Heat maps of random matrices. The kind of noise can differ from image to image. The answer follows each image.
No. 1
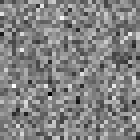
independent entries
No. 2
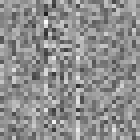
columns of uneven size
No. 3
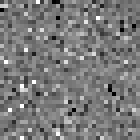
heavy tails
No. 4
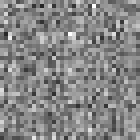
low rank plus noise
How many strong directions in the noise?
three or four
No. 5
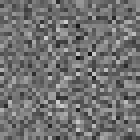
low rank plus noise
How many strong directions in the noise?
three or four
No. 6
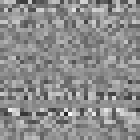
rows of uneven size
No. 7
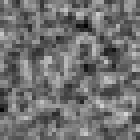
blotchy
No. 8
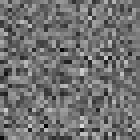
low rank plus noise
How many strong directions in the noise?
three or four
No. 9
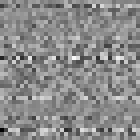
rows of uneven size
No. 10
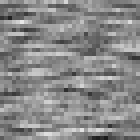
streaked along the rows
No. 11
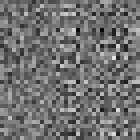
low rank plus noise
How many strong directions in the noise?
one
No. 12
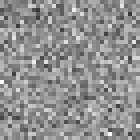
independent entries
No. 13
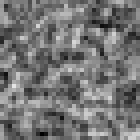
blotchy
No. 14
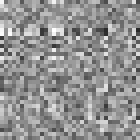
low rank plus noise
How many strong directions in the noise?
one
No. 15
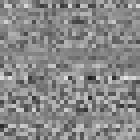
rows of uneven size
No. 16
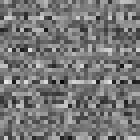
rows of uneven size
